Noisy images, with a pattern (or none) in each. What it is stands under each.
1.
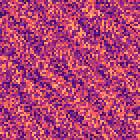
diagonal stripes
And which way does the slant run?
top left to bottom right
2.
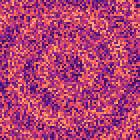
rings round one point
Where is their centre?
centre
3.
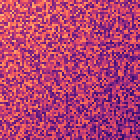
a smooth slope
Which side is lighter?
top left
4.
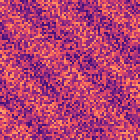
diagonal stripes
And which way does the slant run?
top left to bottom right
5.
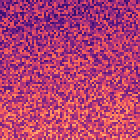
a smooth slope
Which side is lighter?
bottom
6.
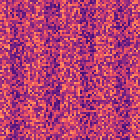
vertical stripes
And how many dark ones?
4
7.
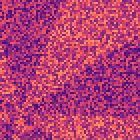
spokes from one point
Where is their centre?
bottom left
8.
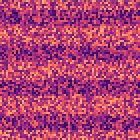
horizontal stripes
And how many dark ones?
4
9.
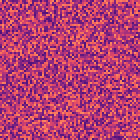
only noise
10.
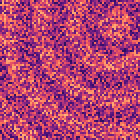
rings round one point
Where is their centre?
top right
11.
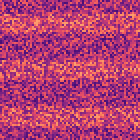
horizontal stripes
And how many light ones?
3
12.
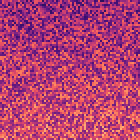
a smooth slope
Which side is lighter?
bottom
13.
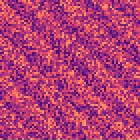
diagonal stripes
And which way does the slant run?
top left to bottom right
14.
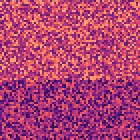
a sharp edge
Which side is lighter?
top
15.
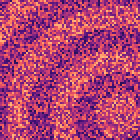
rings round one point
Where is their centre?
bottom right
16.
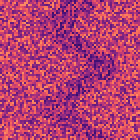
a wavy band
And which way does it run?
top to bottom
